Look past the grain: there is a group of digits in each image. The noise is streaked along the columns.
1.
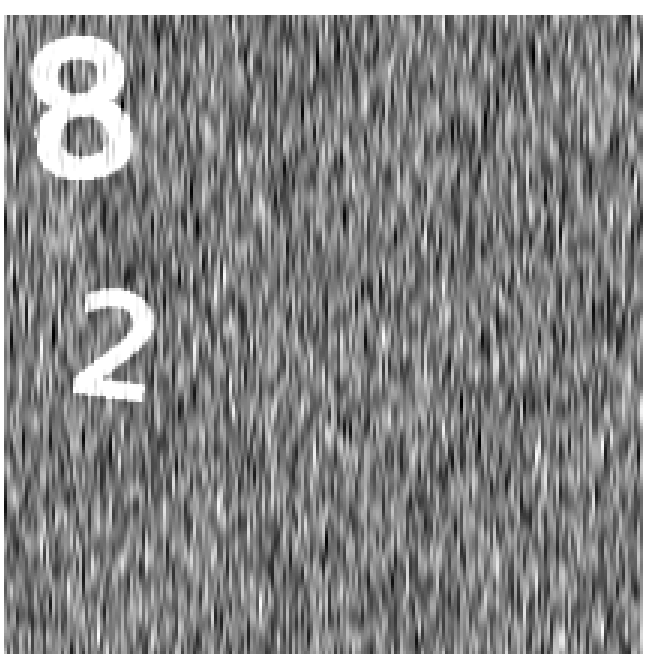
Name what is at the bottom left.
nothing
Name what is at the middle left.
2
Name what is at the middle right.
nothing
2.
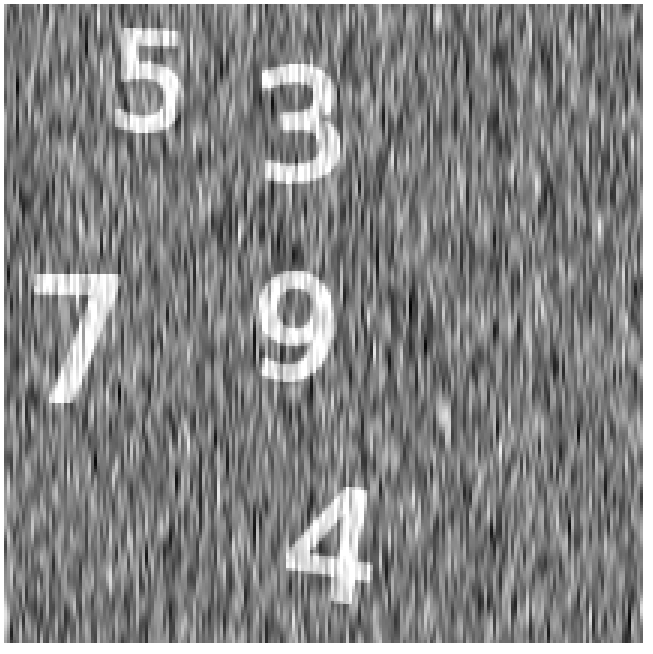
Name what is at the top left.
5
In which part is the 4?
bottom middle
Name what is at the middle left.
7
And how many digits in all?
5
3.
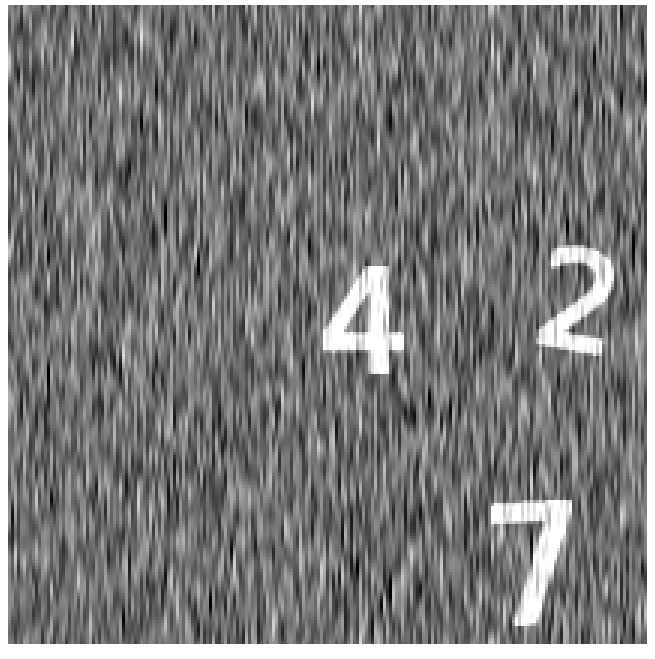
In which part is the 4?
centre
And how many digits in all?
3
